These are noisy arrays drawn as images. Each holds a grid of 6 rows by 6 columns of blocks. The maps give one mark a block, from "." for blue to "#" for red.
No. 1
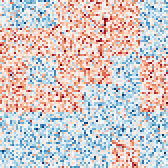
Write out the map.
..###.
#####.
#.##.#
###..#
......
....#.
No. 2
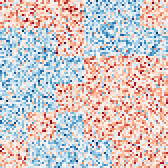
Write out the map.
###..#
..#...
...###
..####
.#.###
#...##
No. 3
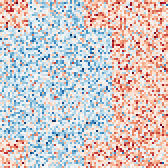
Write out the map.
#..###
....##
....##
....##
....##
#..###
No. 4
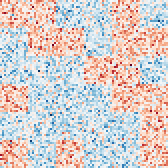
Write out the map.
##..#.
.##.##
...##.
#...##
.....#
#.#..#
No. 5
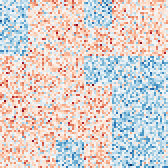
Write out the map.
.##.##
.#####
###...
####..
####..
##.#..
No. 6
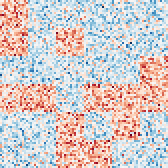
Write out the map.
#.....
#.#...
.....#
##.###
..#.#.
..##..
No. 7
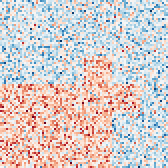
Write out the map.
......
......
...#..
#####.
####..
####..
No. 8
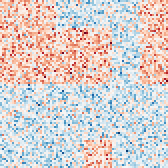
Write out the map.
##...#
####.#
####.#
......
......
...#..
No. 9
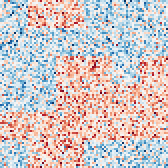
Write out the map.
.##...
......
..##.#
..####
######
.##...
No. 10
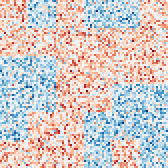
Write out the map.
#.#..#
######
..####
..##..
.##...
###.#.
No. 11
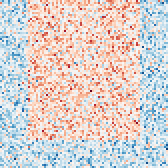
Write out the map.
.####.
.####.
.####.
.####.
.####.
......
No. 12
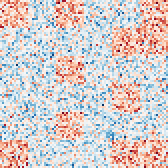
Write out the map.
#.#..#
....##
..#...
....#.
..#...
#...##
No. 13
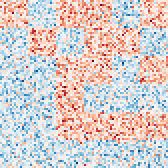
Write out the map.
#.##.#
.#.##.
..##.#
..#...
..####
......
